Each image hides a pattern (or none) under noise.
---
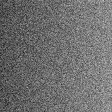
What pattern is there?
a smooth slope
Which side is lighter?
right
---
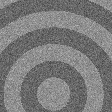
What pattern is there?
rings round one point
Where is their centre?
bottom middle
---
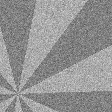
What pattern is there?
spokes from one point
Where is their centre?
bottom left
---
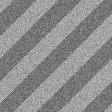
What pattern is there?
diagonal stripes
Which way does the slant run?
bottom left to top right
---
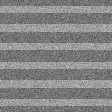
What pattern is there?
horizontal stripes
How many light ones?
6
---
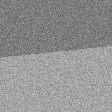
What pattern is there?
a sharp edge
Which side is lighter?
bottom
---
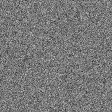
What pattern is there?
only noise
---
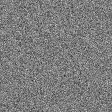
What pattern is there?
only noise
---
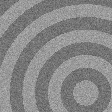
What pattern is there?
rings round one point
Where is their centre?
bottom right
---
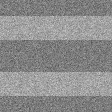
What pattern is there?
horizontal stripes
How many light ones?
2
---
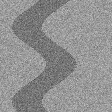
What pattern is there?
a wavy band
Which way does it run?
top to bottom
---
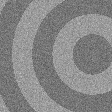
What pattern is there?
rings round one point
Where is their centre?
middle right
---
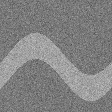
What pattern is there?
a wavy band
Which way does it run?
left to right
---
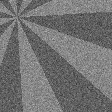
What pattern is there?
spokes from one point
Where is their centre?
top left
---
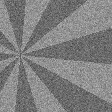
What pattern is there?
spokes from one point
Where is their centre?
middle left
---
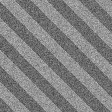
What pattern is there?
diagonal stripes
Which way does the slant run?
top left to bottom right
